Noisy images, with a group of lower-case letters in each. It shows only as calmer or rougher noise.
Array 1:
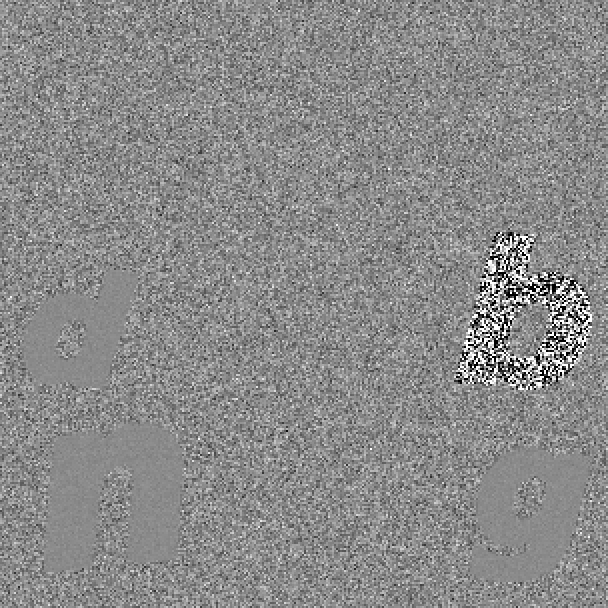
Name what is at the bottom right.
g
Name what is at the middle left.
d
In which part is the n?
bottom left
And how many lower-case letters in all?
4
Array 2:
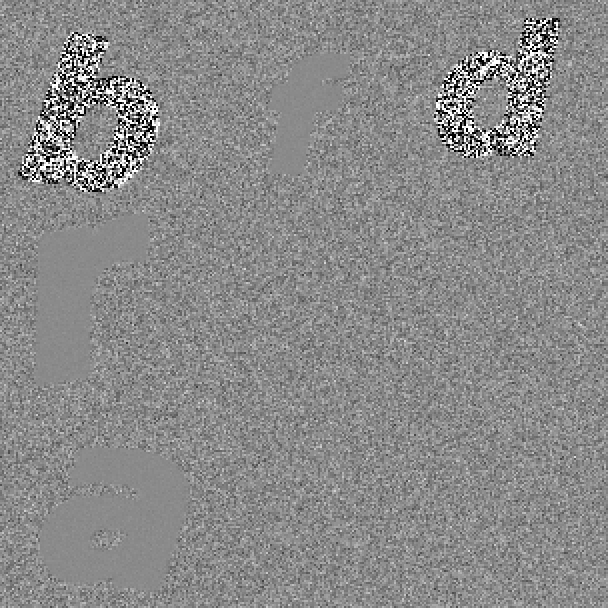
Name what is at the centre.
nothing
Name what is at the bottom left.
a
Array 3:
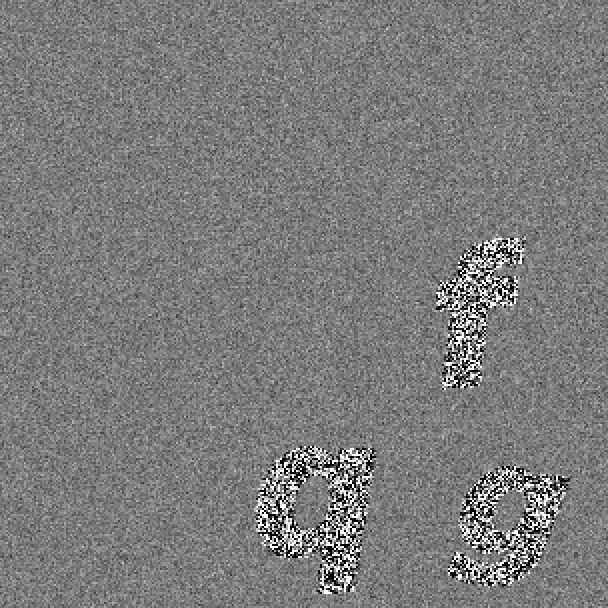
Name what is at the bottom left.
nothing
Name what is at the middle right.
f
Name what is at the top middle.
nothing
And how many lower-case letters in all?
3
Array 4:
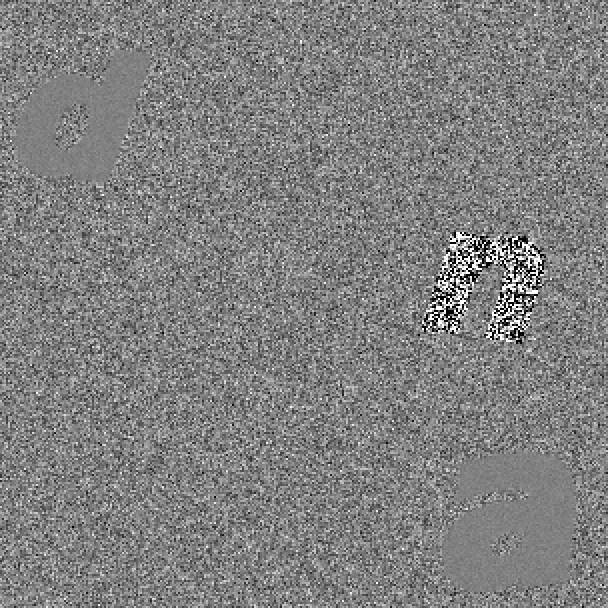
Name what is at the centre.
nothing
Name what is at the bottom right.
a
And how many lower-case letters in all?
3
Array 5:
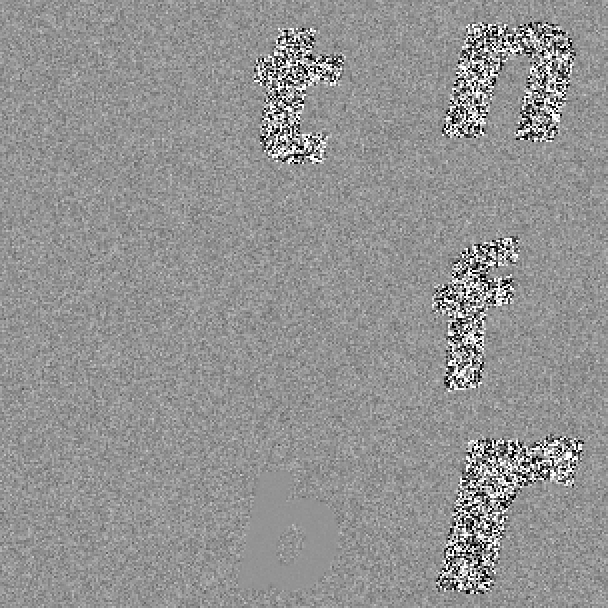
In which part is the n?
top right
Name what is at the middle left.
nothing
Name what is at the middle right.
f
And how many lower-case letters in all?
5
